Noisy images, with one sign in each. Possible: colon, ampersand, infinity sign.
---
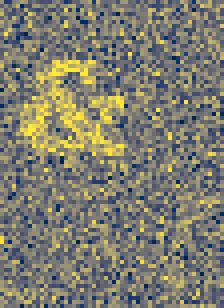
ampersand
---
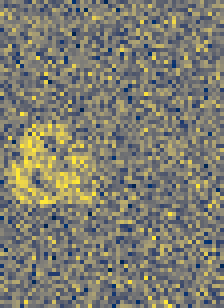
ampersand
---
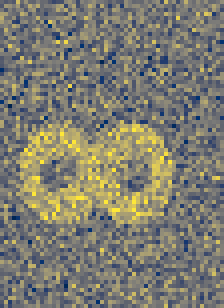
infinity sign
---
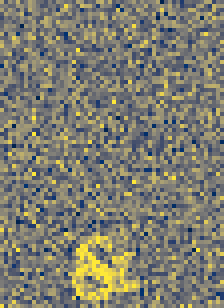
ampersand
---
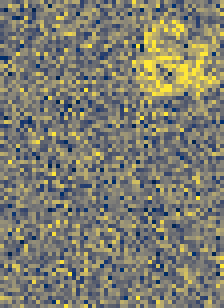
ampersand
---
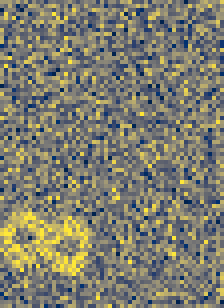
infinity sign
